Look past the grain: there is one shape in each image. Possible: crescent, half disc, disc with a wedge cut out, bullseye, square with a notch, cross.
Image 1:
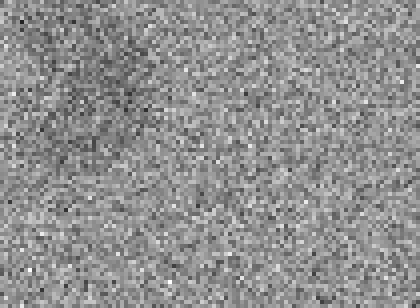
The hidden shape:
disc with a wedge cut out
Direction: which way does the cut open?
left
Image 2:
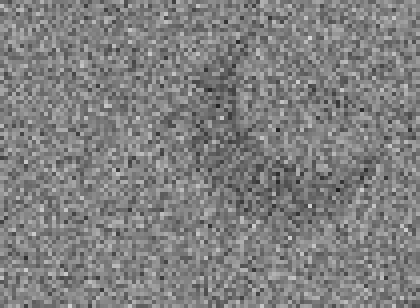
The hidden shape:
crescent
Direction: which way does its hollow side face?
up and right
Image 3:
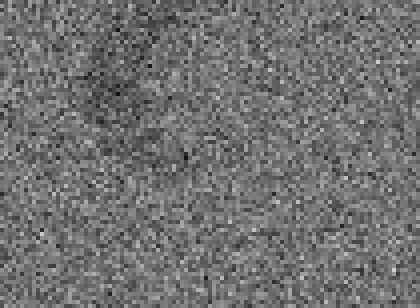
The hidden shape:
crescent
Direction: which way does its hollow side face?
right
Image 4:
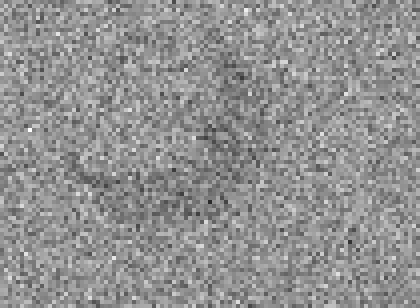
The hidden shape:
crescent
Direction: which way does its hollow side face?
up and left
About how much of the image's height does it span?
two thirds
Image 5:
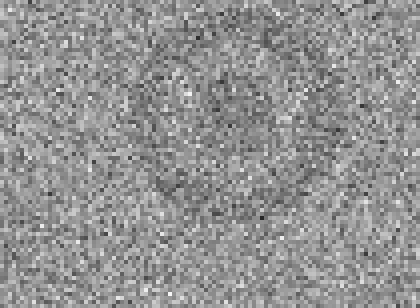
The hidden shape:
bullseye
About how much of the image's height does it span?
two thirds
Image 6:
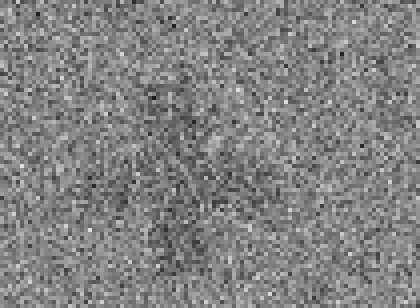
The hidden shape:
cross
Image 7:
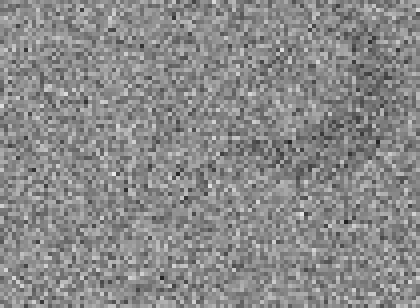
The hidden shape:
crescent
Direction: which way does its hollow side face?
up and left
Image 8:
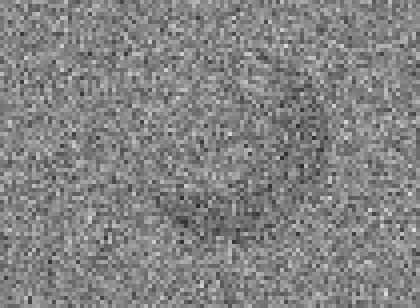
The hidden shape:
crescent
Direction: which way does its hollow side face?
up and left
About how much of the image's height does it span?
two thirds
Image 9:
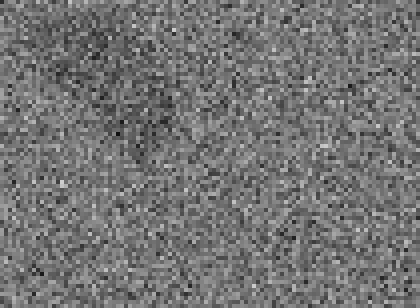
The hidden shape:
half disc
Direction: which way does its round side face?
up and right
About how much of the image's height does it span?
half
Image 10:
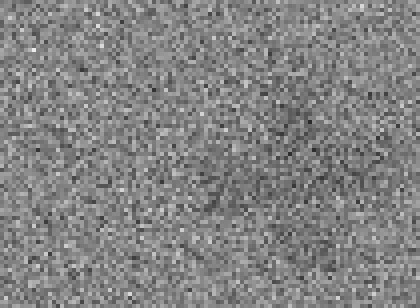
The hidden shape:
cross
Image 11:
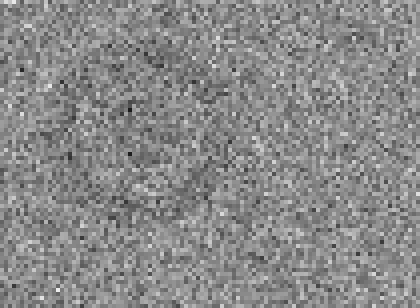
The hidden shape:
bullseye
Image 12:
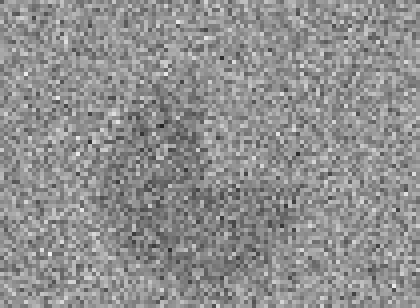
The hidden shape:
disc with a wedge cut out
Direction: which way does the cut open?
up and right
